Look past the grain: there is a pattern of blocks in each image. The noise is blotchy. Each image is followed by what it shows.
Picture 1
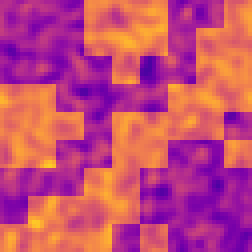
mirrored about the diagonal from the top left
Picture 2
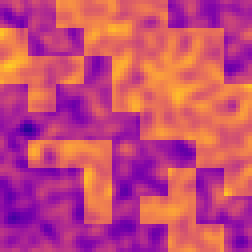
mirrored about the diagonal from the bottom left
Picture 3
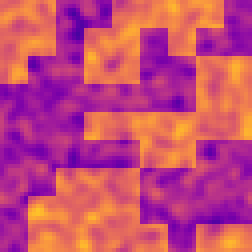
no symmetry
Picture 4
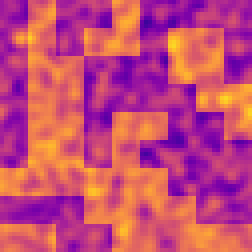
no symmetry
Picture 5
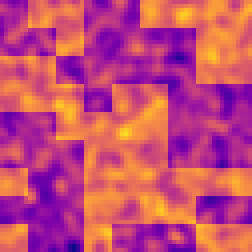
no symmetry
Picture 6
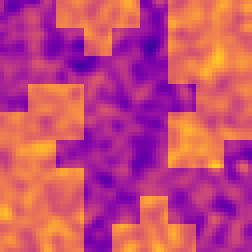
the same after a half turn
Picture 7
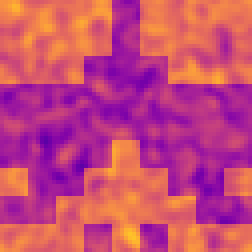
left and right mirror each other
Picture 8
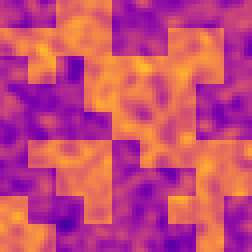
mirrored about the diagonal from the bottom left
